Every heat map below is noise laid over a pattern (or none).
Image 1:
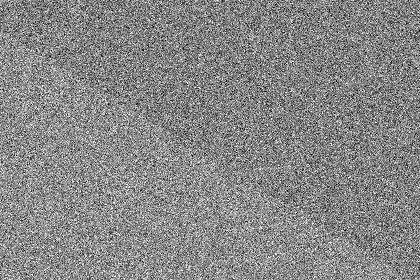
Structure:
a sharp edge
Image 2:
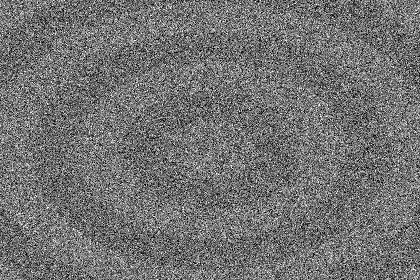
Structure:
rings round one point
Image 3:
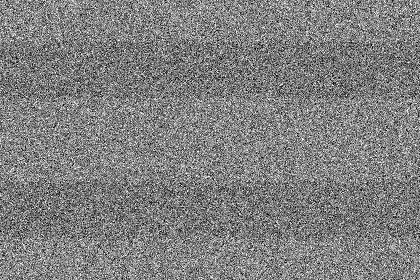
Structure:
horizontal stripes
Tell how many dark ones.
2
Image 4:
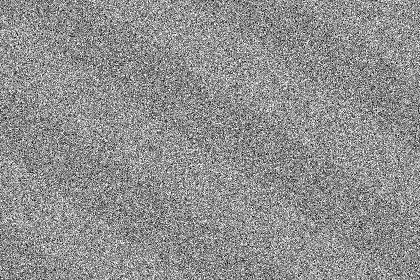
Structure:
diagonal stripes
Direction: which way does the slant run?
top left to bottom right
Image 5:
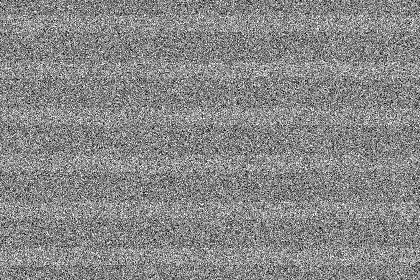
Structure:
horizontal stripes
